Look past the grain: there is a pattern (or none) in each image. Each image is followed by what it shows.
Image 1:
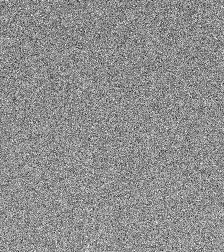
a smooth slope
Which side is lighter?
bottom
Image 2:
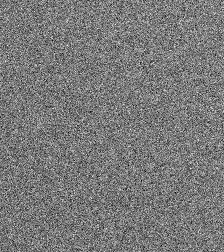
a smooth slope
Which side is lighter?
top right
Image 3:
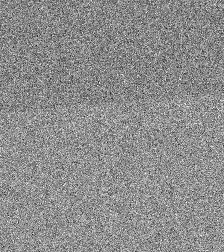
a sharp edge
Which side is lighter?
bottom
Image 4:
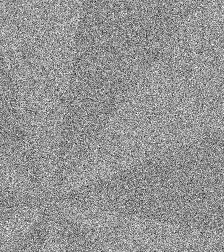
spokes from one point
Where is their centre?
bottom left
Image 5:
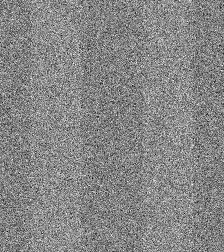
vertical stripes
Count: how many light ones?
2
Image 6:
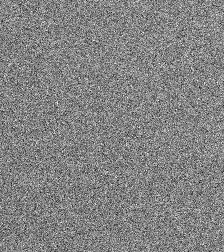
a smooth slope
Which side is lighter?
top right
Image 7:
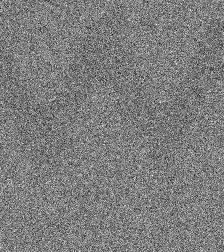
a wavy band
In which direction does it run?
left to right
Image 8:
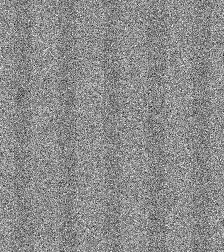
vertical stripes
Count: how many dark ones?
5
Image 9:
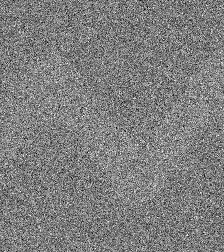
a wavy band
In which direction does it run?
left to right
